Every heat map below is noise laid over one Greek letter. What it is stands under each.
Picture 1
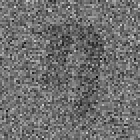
dark eta
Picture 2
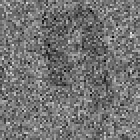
dark eta
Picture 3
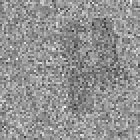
dark mu
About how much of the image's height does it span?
two thirds
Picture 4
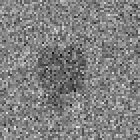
dark phi
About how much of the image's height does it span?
half
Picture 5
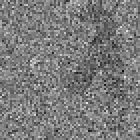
dark lambda
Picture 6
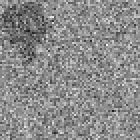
dark phi, top left
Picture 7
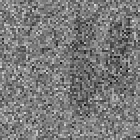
dark mu
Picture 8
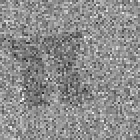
dark pi
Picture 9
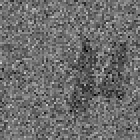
dark mu
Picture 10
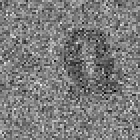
dark omega
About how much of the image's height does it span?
half
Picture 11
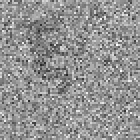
dark xi
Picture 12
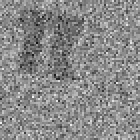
dark pi
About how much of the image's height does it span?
half
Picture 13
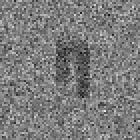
dark eta, centre
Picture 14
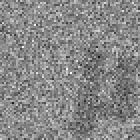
dark mu
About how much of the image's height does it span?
two thirds
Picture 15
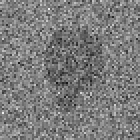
dark phi
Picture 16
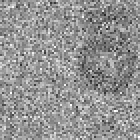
dark delta
